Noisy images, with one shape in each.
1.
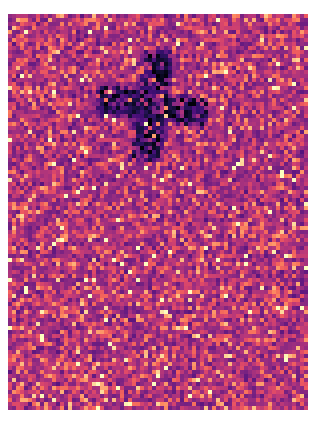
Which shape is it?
cross
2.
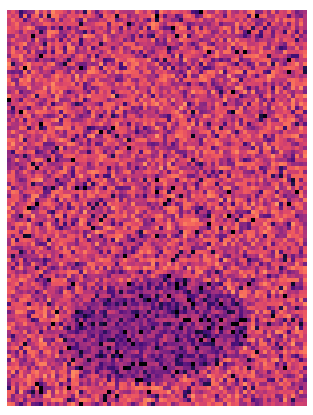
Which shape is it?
ellipse
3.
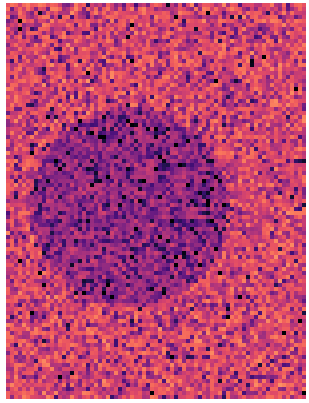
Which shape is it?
disc
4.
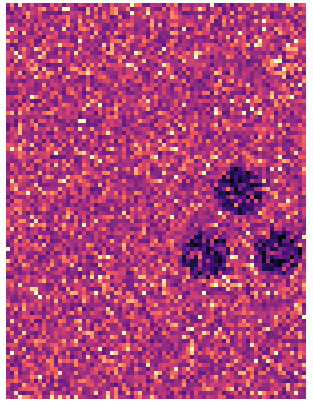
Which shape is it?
three dots
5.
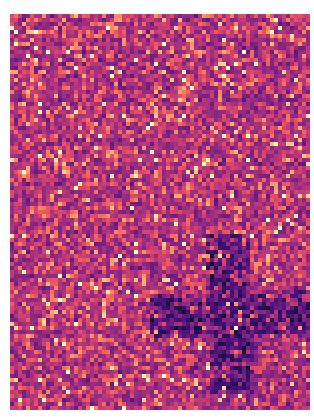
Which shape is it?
cross
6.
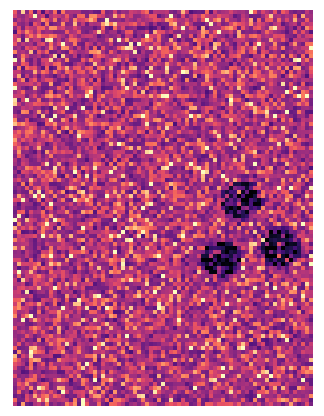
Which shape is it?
three dots
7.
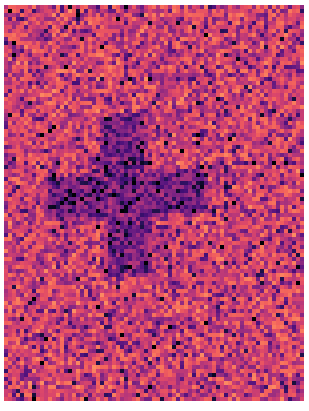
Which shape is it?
cross
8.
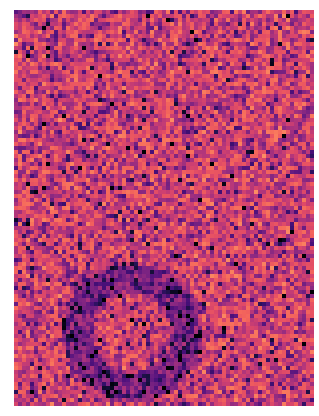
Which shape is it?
ring
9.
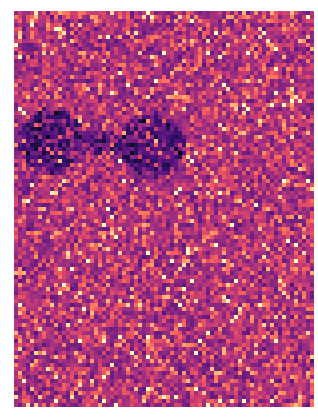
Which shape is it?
dumbbell
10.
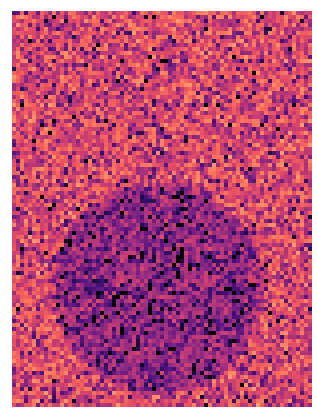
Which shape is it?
disc
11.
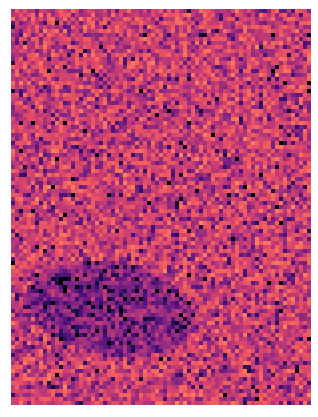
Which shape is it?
ellipse
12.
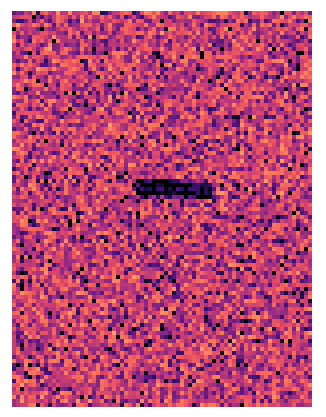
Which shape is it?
bar
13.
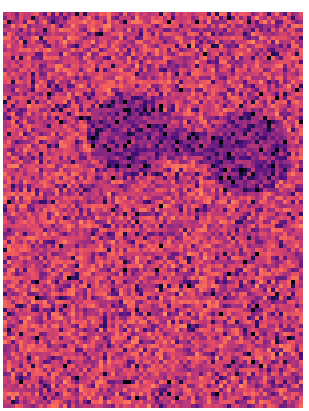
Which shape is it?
dumbbell
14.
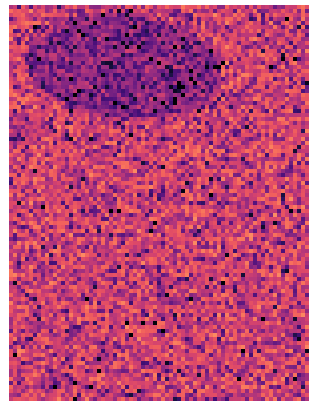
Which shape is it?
ellipse
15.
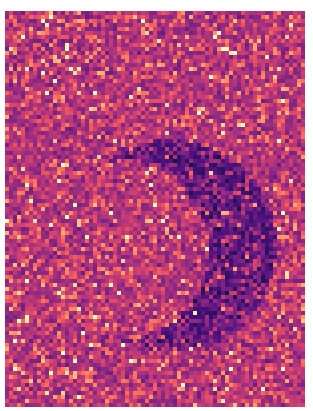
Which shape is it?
crescent
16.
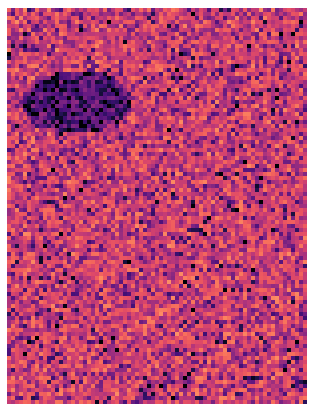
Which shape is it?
ellipse
